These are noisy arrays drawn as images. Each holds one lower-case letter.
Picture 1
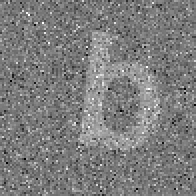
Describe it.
light b
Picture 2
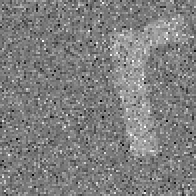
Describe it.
light r
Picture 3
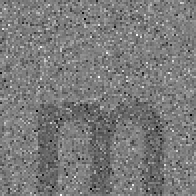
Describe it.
dark m
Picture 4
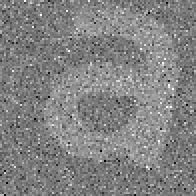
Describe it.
light a
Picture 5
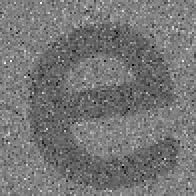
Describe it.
dark e
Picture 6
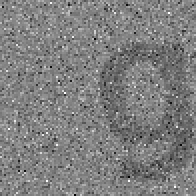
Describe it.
dark g
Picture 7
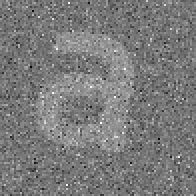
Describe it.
light a
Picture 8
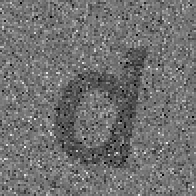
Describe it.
dark d
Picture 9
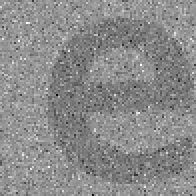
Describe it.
dark e
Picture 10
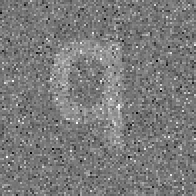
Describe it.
light q
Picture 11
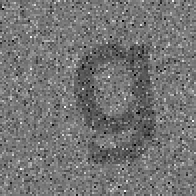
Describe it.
dark g
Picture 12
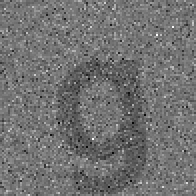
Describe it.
dark g
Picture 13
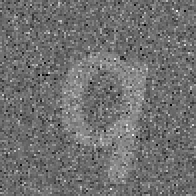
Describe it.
light q
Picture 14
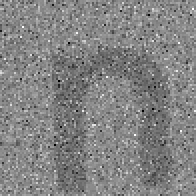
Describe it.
dark n
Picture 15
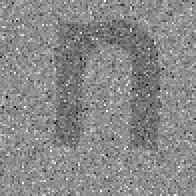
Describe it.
dark n
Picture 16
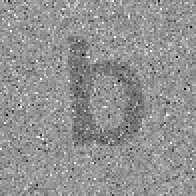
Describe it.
dark b
